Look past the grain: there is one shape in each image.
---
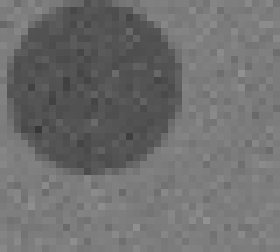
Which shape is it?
disc
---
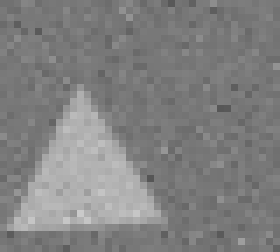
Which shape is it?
triangle
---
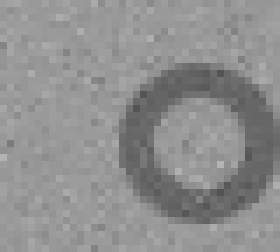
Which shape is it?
ring
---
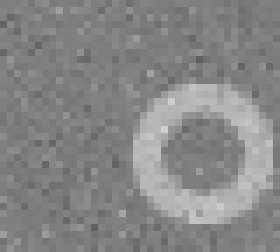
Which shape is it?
ring
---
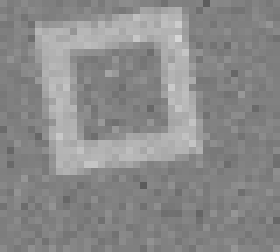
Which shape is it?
square frame
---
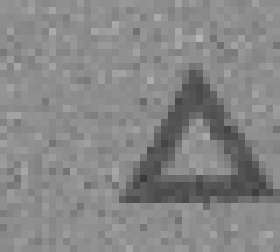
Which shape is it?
triangle frame
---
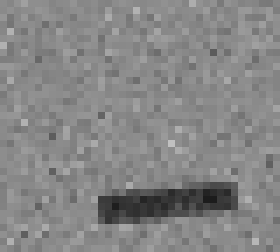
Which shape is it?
bar
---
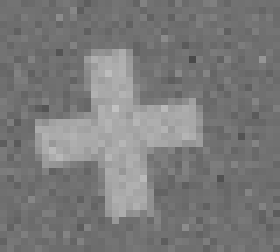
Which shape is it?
cross
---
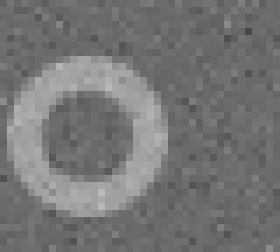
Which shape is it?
ring
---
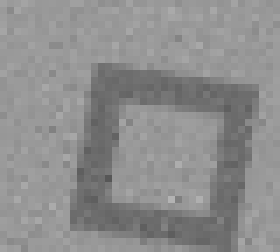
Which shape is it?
square frame
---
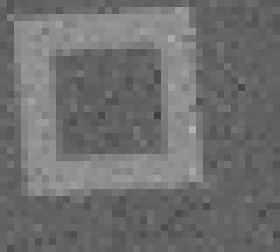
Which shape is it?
square frame
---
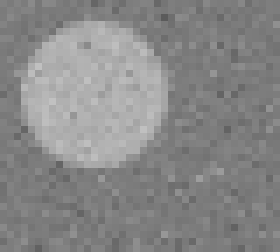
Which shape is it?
disc
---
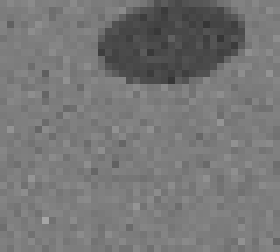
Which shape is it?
ellipse
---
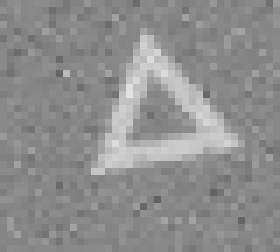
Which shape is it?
triangle frame
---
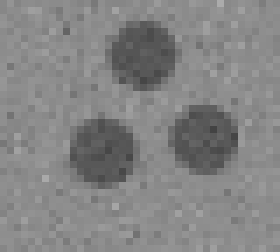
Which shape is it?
three dots
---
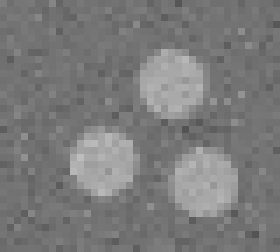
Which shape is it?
three dots
